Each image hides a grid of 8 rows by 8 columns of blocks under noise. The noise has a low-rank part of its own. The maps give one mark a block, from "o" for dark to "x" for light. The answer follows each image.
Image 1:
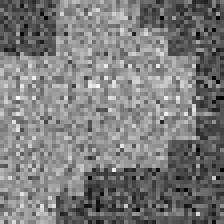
ooxxxooo
ooxxxxoo
xxxxxxxo
xxxxxxxo
xxxxxxxo
xxxxxxoo
xxxooooo
xxoooooo
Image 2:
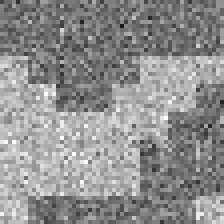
oooooooo
oooooooo
xooooxxx
xxooxxxo
xxxxxxoo
xxxxxooo
xxxxxooo
xoooooox
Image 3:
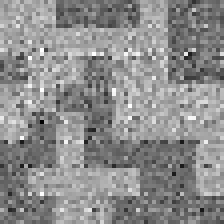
xxoooxoo
xxxxxxoo
oxxoxxoo
xxooxxxx
xoxoxxxx
ooxoooox
oxxxxoox
ooxxoooo
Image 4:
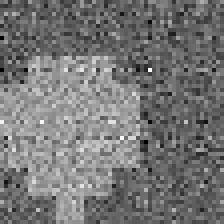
oooooooo
oooooooo
oxxxoooo
xxxxxooo
xxxxxooo
xxxxxooo
oxxxoooo
ooxooooo
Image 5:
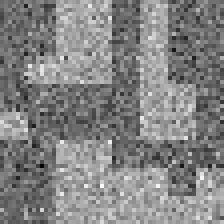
ooxxoxoo
ooxxoxoo
oxxxoxoo
oooooxxo
xooooxxo
ooxxoooo
ooxxxxox
ooxxxxxx
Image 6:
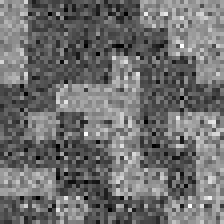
xooooxxx
xoooooxx
xoooxoox
ooxxxooo
oxoxxoxx
ooooxoox
xxooxxox
ooxoooxx
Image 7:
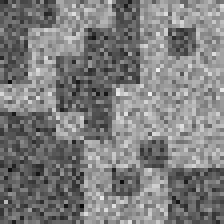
ooxxoxxx
oxxooxox
oxoooxxx
xxooxxxx
ooxoxxxx
oooxxoxx
oooxoxoo
oooxxxoo
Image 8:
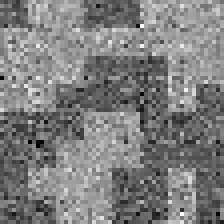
oxxooxxx
xxxxxxxx
xxxoooxx
xxooooxo
oooxxooo
ooxxxooo
oxxxooxo
ooxxooxo
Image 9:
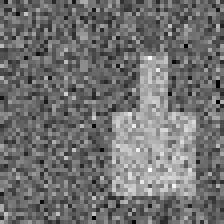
oooooooo
oooooooo
oooooxoo
oooooxoo
ooooxxxo
ooooxxxo
ooooxxxo
oooooooo
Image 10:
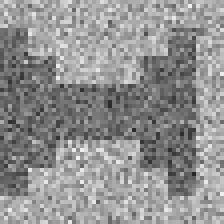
xxxxxxxx
oxxxxxox
ooxxxoox
ooooooox
ooooooox
ooxxxoox
oxxxxxox
xxxxxxxx
